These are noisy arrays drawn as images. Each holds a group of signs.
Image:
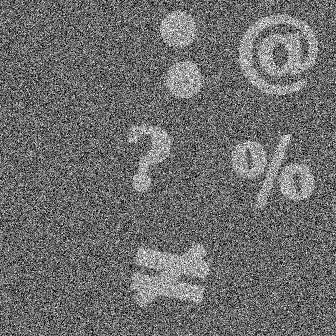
top middle: colon; top right: at sign; centre: question mark; middle right: percent sign; bottom middle: not-equal sign
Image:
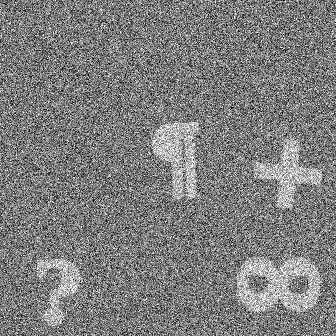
centre: pilcrow; middle right: plus sign; bottom left: question mark; bottom right: infinity sign
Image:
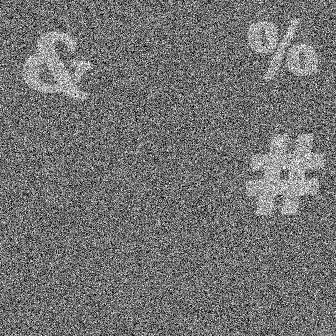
top left: ampersand; top right: percent sign; middle right: hash sign
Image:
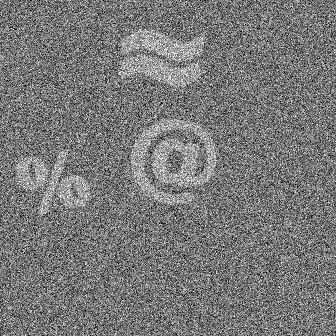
top middle: approximately sign; middle left: percent sign; centre: at sign
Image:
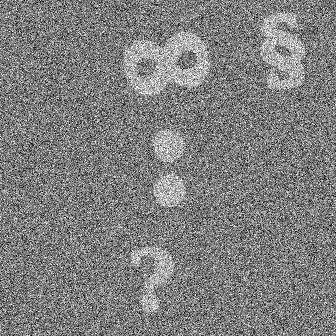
top middle: infinity sign; top right: section sign; centre: colon; bottom middle: question mark
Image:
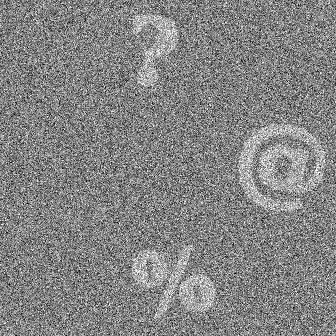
top middle: question mark; middle right: at sign; bottom middle: percent sign
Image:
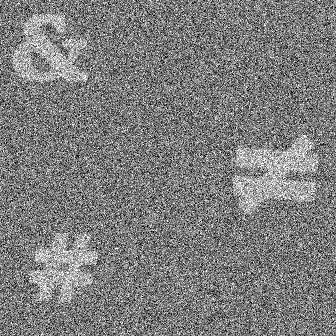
top left: ampersand; middle right: not-equal sign; bottom left: hash sign
